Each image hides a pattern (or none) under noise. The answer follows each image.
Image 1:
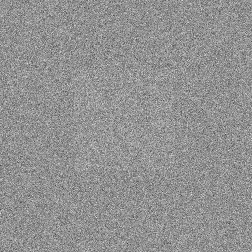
one block
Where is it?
centre
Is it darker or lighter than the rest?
lighter
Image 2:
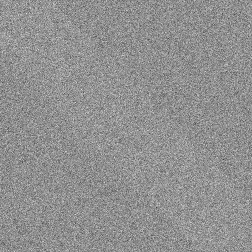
a diagonal band
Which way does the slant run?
top left to bottom right
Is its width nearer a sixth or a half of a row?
a half
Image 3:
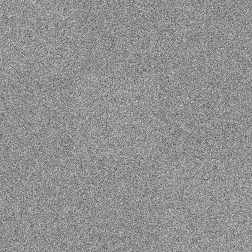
blocks along the diagonal
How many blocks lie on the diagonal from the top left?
3
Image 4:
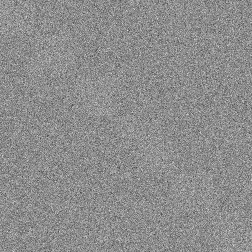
blocks along the diagonal
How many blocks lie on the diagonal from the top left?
7
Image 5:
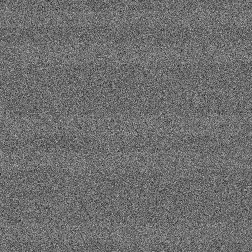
bands of rows
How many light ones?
5
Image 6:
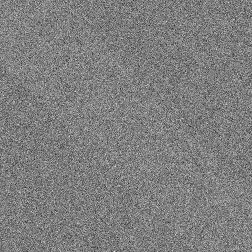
a diagonal band
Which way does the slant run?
top left to bottom right
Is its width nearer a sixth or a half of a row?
a half
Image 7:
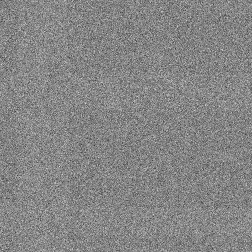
bands of rows crossing bands of columns
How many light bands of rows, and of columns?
2 and 1
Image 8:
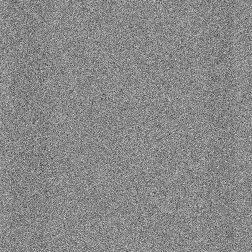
bands of columns
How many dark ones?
2
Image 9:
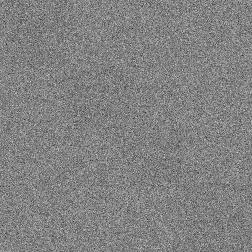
blocks along the diagonal
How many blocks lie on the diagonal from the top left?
4
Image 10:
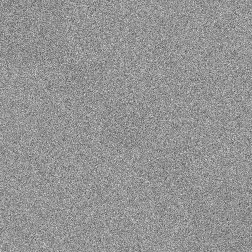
blocks along the diagonal
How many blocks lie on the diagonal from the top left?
5
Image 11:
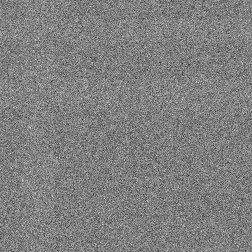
bands of rows crossing bands of columns
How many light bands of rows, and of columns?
2 and 1
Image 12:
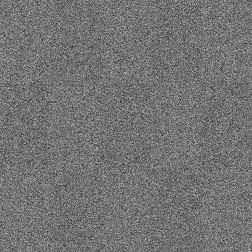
a checkerboard
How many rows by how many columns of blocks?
3 by 5
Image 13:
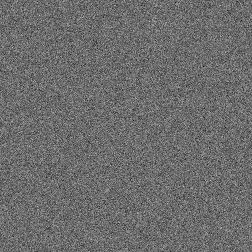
only noise
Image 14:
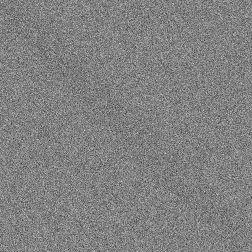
a diagonal band
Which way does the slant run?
top left to bottom right
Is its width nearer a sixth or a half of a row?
a sixth
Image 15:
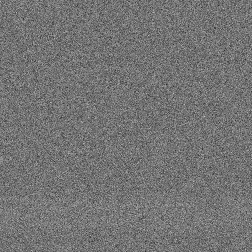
one band of rows
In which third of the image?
bottom
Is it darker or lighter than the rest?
lighter
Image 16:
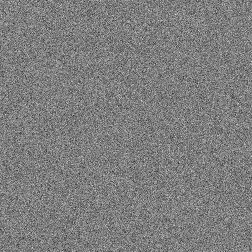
only noise
